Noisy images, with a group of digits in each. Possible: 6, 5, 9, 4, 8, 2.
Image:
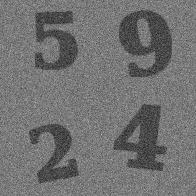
top left: 5; top right: 9; bottom left: 2; bottom right: 4
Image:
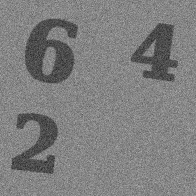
top left: 6; top right: 4; bottom left: 2
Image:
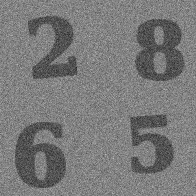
top left: 2; top right: 8; bottom left: 6; bottom right: 5
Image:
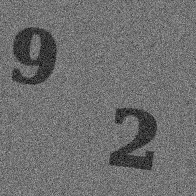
top left: 9; bottom right: 2
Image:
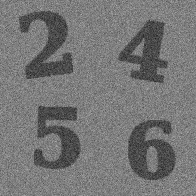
top left: 2; top right: 4; bottom left: 5; bottom right: 6
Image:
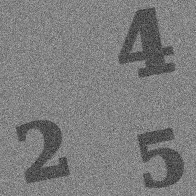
top right: 4; bottom left: 2; bottom right: 5
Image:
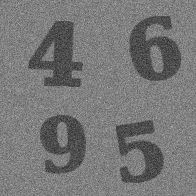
top left: 4; top right: 6; bottom left: 9; bottom right: 5
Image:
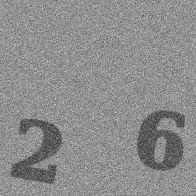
bottom left: 2; bottom right: 6
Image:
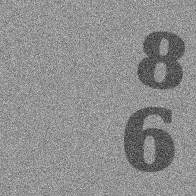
top right: 8; bottom right: 6
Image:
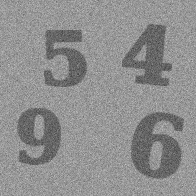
top left: 5; top right: 4; bottom left: 9; bottom right: 6
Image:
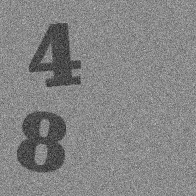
top left: 4; bottom left: 8
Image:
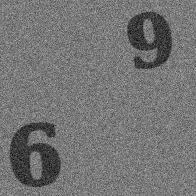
top right: 9; bottom left: 6
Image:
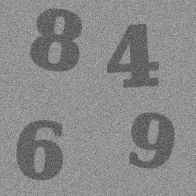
top left: 8; top right: 4; bottom left: 6; bottom right: 9
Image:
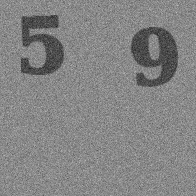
top left: 5; top right: 9
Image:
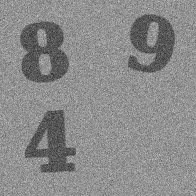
top left: 8; top right: 9; bottom left: 4
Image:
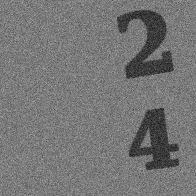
top right: 2; bottom right: 4
